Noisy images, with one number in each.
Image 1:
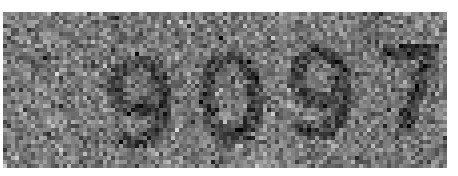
9097
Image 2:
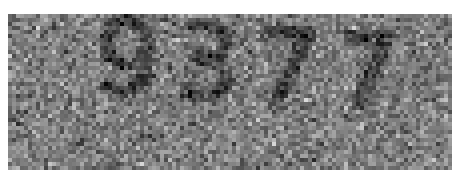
9377
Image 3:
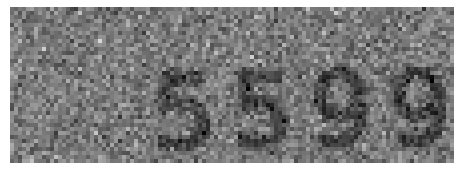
5599
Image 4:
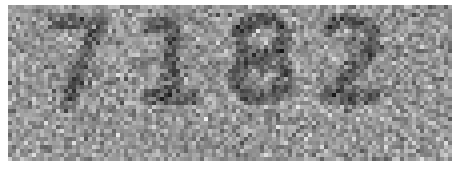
7182
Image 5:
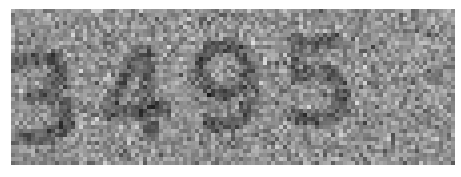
3495
